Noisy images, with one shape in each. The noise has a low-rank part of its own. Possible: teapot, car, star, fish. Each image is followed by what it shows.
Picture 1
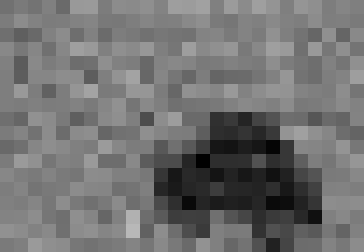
car
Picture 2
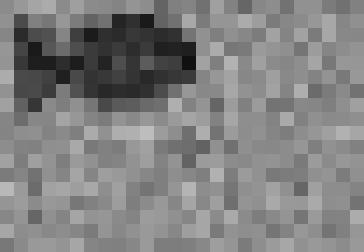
fish
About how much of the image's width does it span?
half
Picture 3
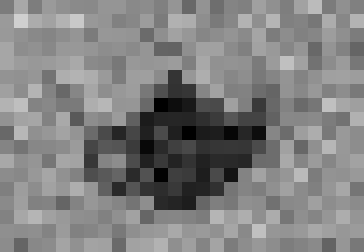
teapot
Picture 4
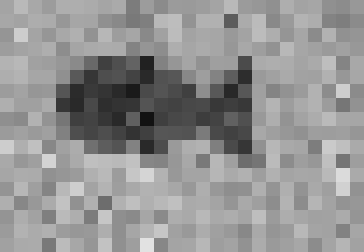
fish
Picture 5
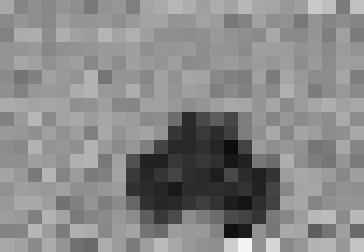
car
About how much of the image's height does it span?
half
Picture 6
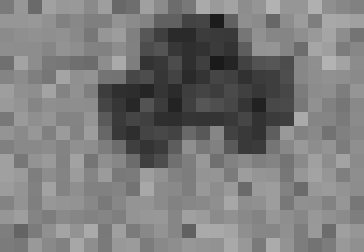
car
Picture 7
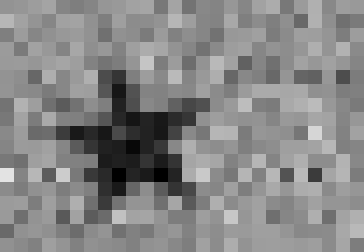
star
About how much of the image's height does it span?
two thirds
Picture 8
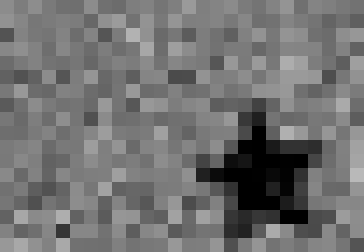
star
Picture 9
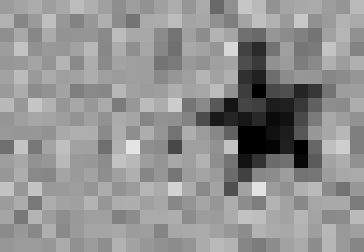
star
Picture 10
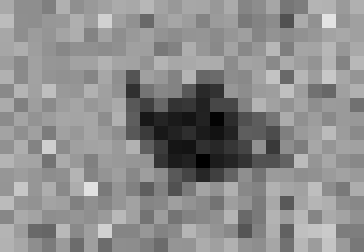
teapot
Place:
centre
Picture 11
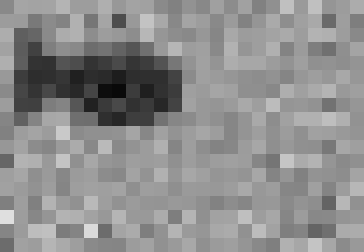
fish
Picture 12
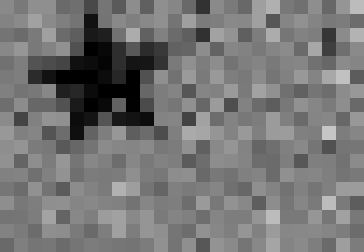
star
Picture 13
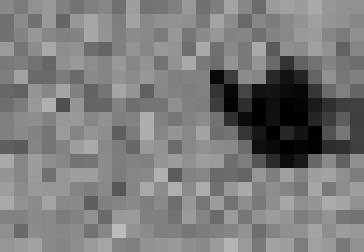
teapot
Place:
middle right
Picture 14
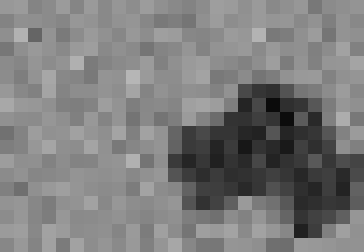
car
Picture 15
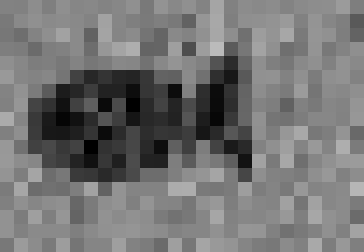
fish
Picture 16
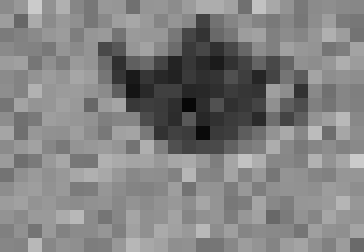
teapot
